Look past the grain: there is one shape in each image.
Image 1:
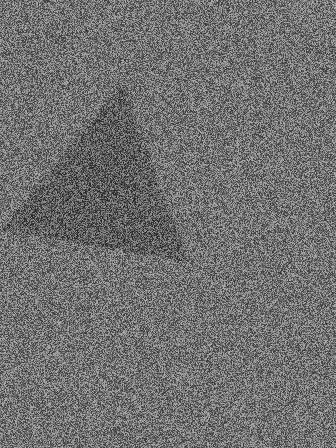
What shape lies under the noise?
triangle
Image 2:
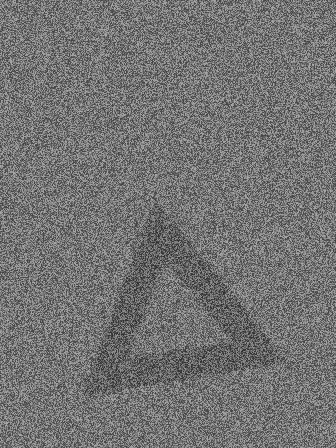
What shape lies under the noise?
triangle frame
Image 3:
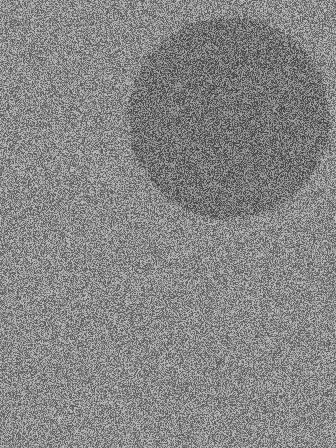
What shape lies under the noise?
disc
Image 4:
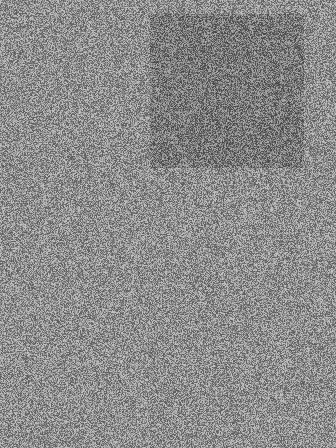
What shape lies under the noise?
square
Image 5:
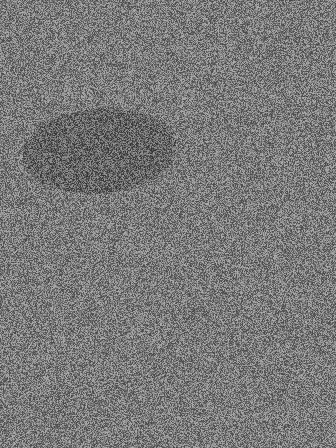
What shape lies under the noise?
ellipse
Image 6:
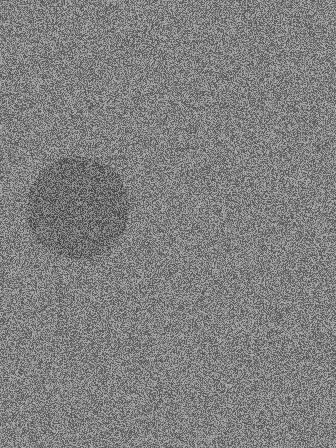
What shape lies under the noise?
disc
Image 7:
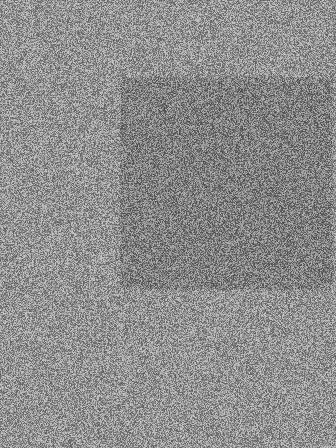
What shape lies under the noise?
square
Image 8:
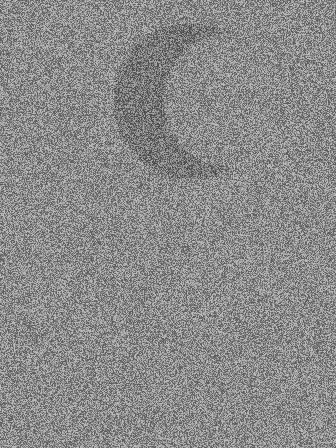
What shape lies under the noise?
crescent
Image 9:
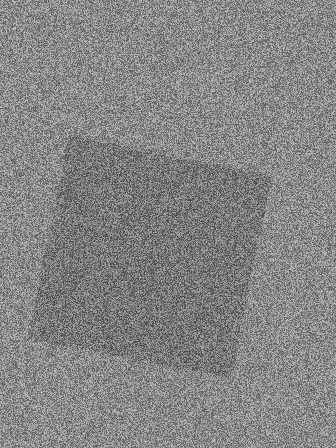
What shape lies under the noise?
square
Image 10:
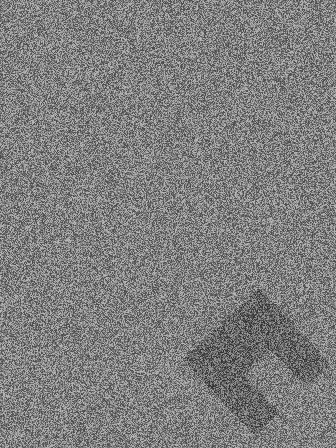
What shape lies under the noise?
square with a notch
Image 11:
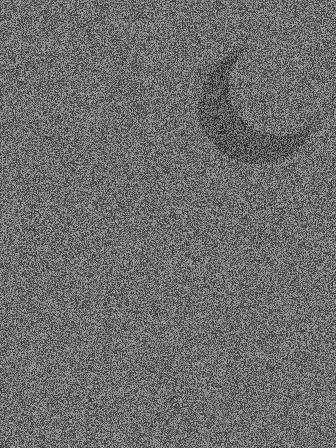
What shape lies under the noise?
crescent
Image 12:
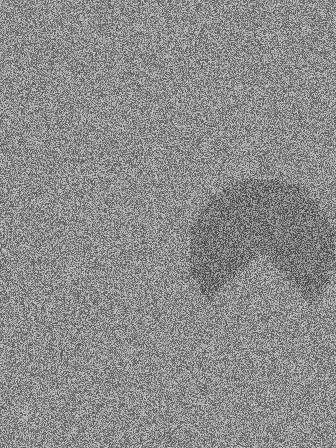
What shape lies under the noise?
disc with a wedge cut out
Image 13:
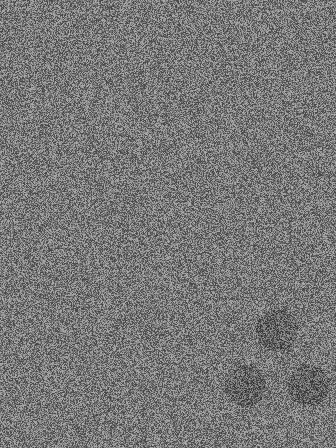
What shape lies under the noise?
three dots
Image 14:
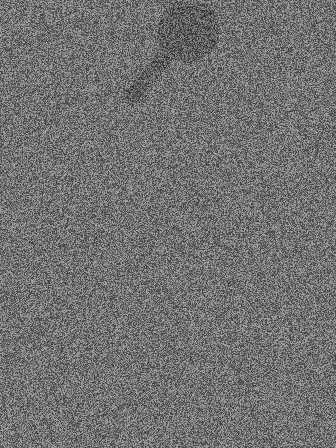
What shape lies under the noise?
lollipop
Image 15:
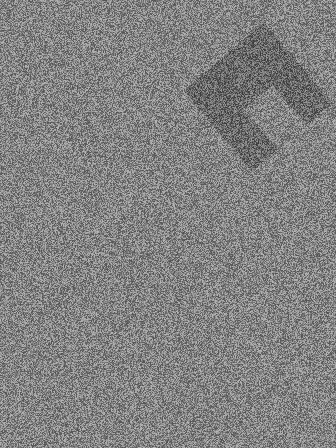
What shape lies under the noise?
square with a notch
